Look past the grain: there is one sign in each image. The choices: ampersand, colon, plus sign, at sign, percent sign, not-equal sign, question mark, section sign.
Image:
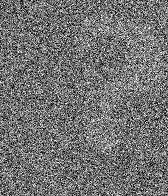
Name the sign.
question mark
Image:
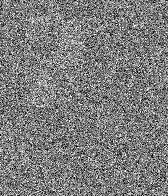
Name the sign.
question mark
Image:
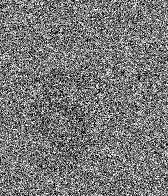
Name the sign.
section sign
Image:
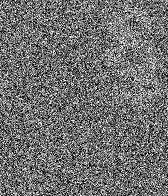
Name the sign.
section sign
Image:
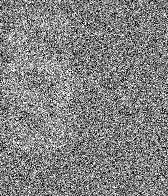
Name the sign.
section sign
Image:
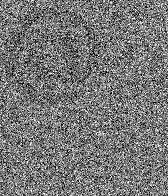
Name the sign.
at sign
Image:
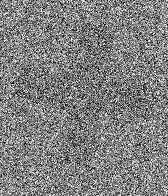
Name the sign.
plus sign
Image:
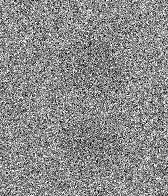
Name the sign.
colon
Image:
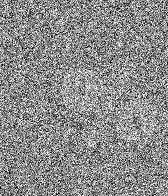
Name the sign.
percent sign
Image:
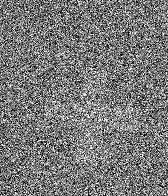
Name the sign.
plus sign
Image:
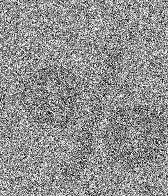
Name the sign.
percent sign
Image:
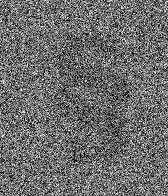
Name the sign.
section sign
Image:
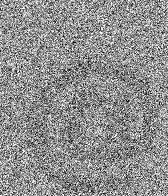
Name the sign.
at sign
